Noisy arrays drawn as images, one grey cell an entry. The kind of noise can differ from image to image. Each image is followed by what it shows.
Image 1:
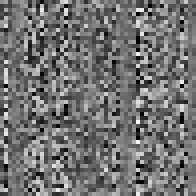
columns of uneven size
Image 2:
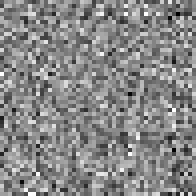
low rank plus noise
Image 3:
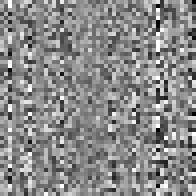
columns of uneven size
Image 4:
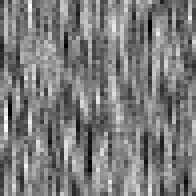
streaked along the columns
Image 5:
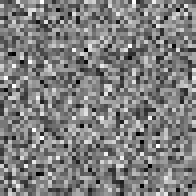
independent entries
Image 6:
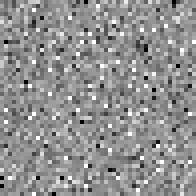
heavy tails
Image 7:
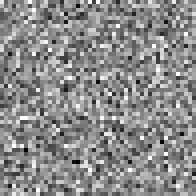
independent entries
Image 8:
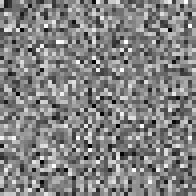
low rank plus noise
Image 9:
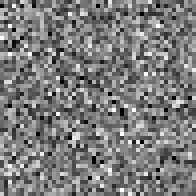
independent entries
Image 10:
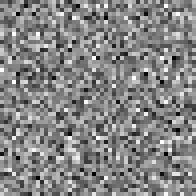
low rank plus noise
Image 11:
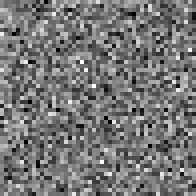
independent entries
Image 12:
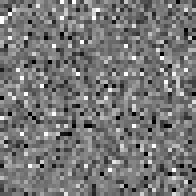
heavy tails
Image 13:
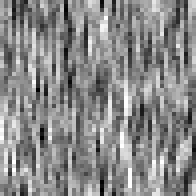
streaked along the columns
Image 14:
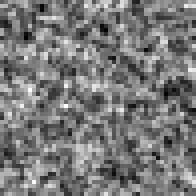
blotchy
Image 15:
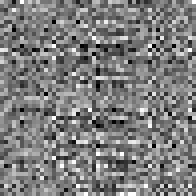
low rank plus noise
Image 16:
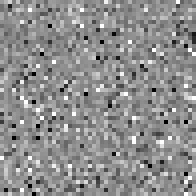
heavy tails
